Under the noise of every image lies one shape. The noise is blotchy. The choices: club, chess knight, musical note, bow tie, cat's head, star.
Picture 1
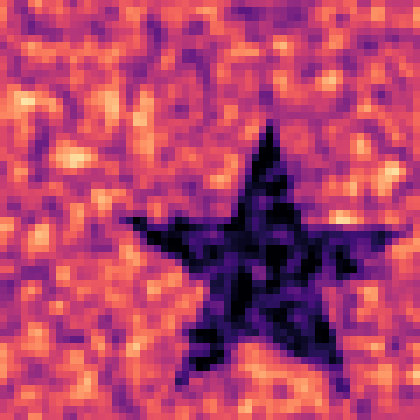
dark star
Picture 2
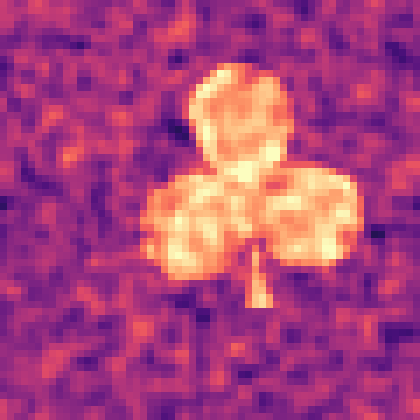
light club
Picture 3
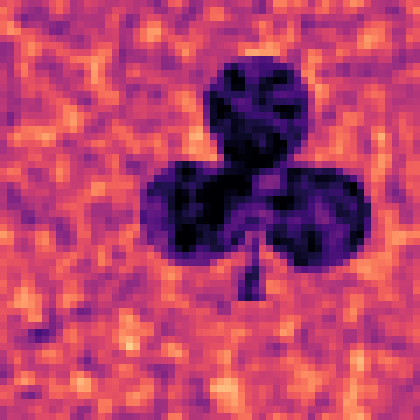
dark club
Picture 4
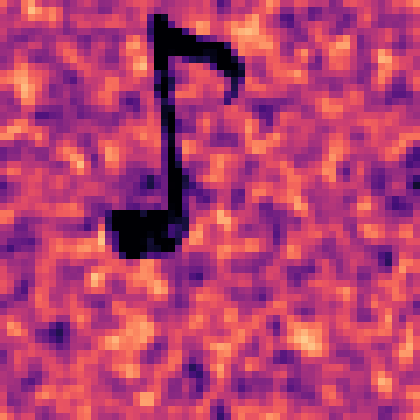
dark musical note
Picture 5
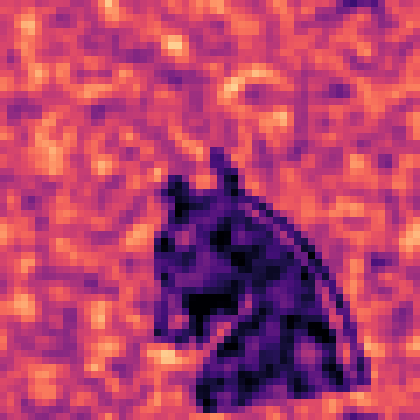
dark chess knight
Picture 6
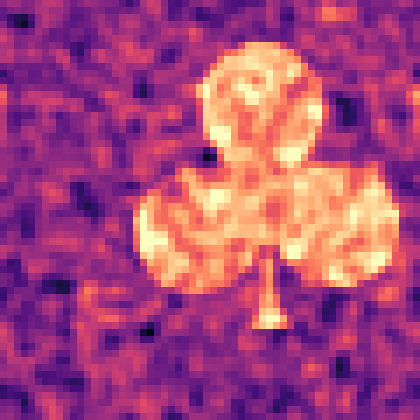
light club
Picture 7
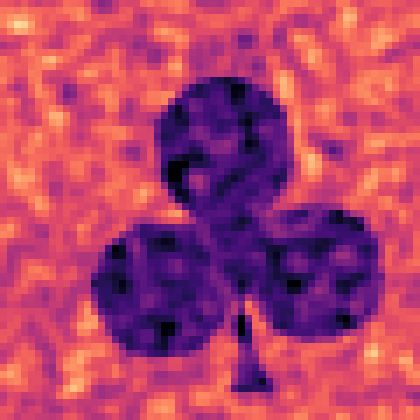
dark club
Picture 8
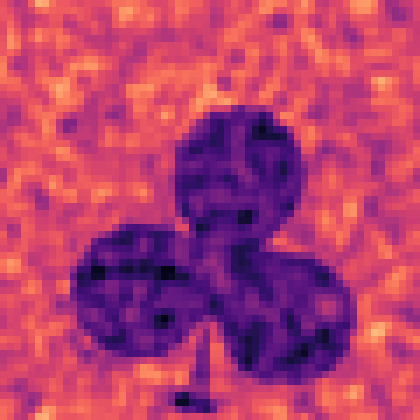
dark club
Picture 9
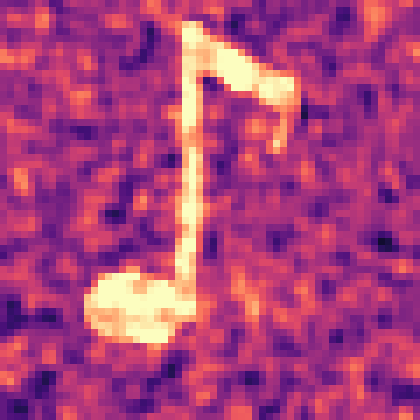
light musical note
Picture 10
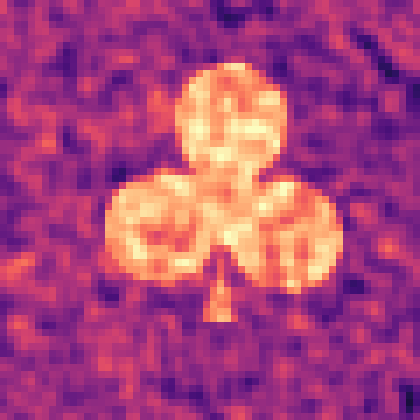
light club
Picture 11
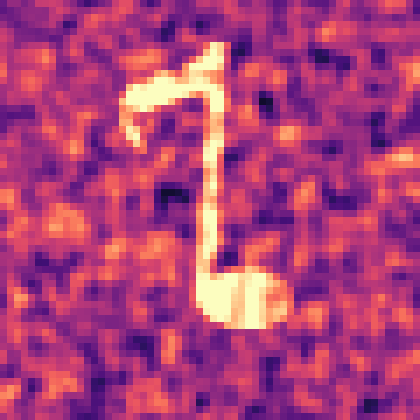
light musical note
